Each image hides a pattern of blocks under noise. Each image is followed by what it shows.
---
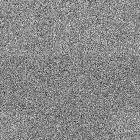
left and right mirror each other
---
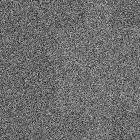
top and bottom mirror each other
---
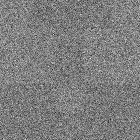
left and right mirror each other
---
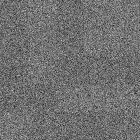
mirrored about the diagonal from the bottom left
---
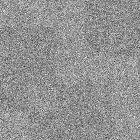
mirrored about the diagonal from the bottom left
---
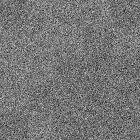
mirrored about the diagonal from the top left
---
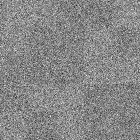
mirrored about the diagonal from the top left
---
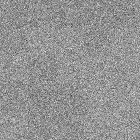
no symmetry
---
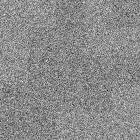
mirrored about the diagonal from the bottom left
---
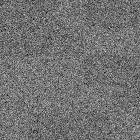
no symmetry
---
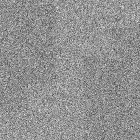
the same after a half turn
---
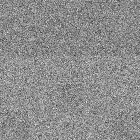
left and right mirror each other
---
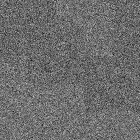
no symmetry
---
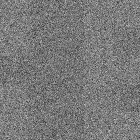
top and bottom mirror each other
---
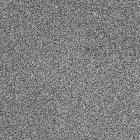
mirrored about the diagonal from the top left
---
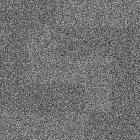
the same after a half turn
